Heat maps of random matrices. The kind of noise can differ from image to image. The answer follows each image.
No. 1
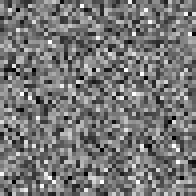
independent entries
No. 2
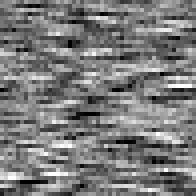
streaked along the rows
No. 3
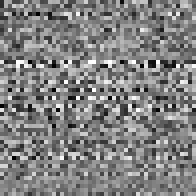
rows of uneven size
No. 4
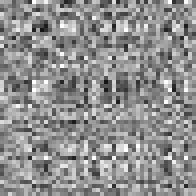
low rank plus noise
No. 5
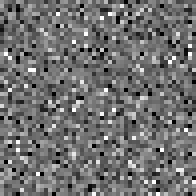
heavy tails
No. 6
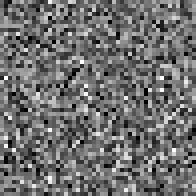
independent entries
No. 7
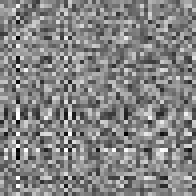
low rank plus noise
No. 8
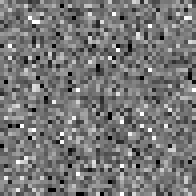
heavy tails
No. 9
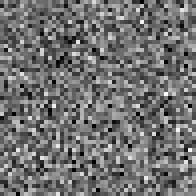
independent entries
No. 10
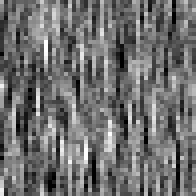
streaked along the columns
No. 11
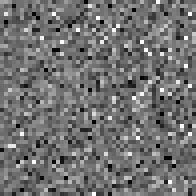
heavy tails
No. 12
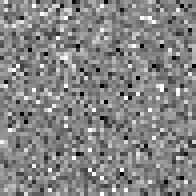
heavy tails
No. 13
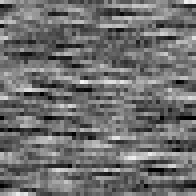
streaked along the rows
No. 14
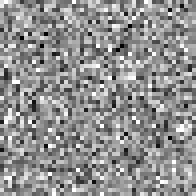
independent entries
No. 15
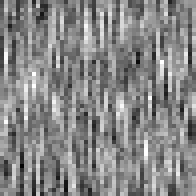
streaked along the columns
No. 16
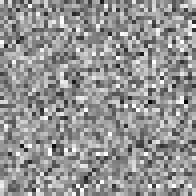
independent entries
